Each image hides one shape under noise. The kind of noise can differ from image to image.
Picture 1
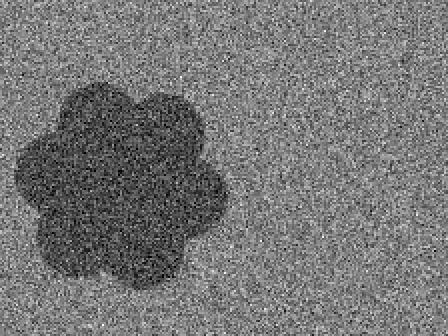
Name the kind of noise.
low rank plus noise
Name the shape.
flower
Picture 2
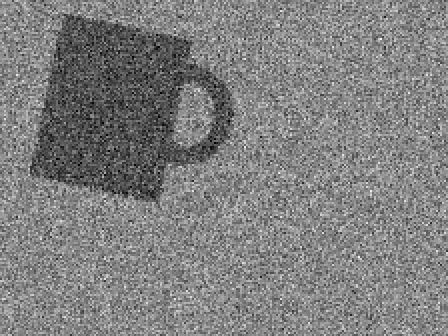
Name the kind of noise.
low rank plus noise
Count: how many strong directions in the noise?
five to eight
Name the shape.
cup
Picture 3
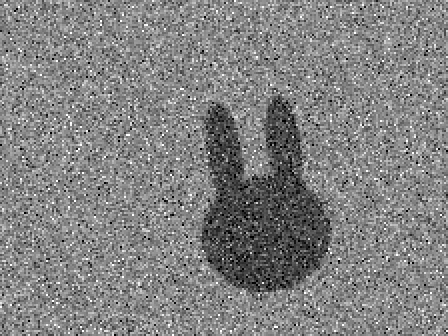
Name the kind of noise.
heavy tails
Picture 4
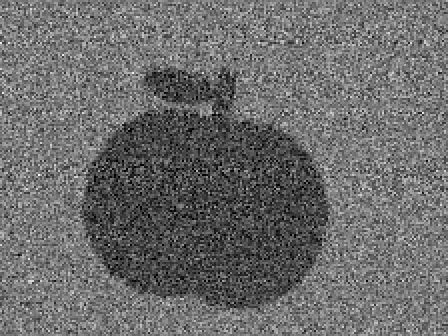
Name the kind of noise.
rows of uneven size
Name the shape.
apple
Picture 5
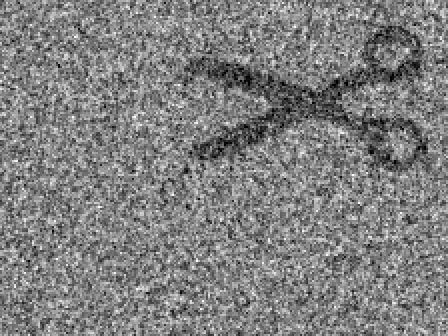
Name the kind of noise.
blotchy
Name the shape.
pair of scissors
